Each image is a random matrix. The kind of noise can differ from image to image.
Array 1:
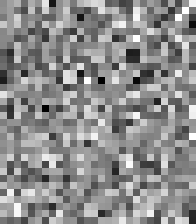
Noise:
low rank plus noise
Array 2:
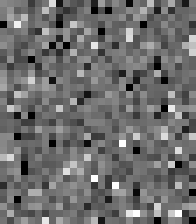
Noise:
heavy tails
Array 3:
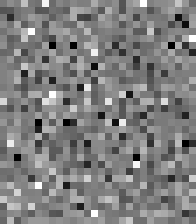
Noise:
heavy tails
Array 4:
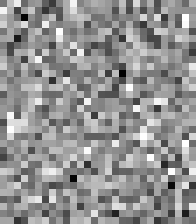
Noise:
independent entries
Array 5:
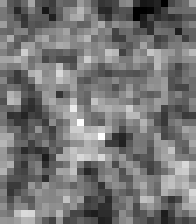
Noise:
blotchy
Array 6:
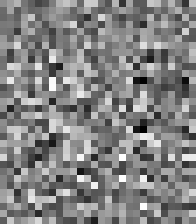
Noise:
low rank plus noise
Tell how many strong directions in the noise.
five to eight
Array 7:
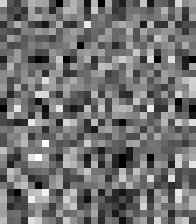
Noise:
low rank plus noise
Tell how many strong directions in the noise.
one
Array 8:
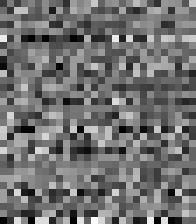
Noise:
rows of uneven size
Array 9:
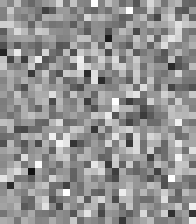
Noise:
independent entries
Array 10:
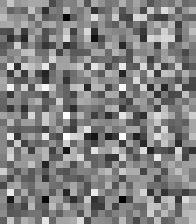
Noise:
low rank plus noise
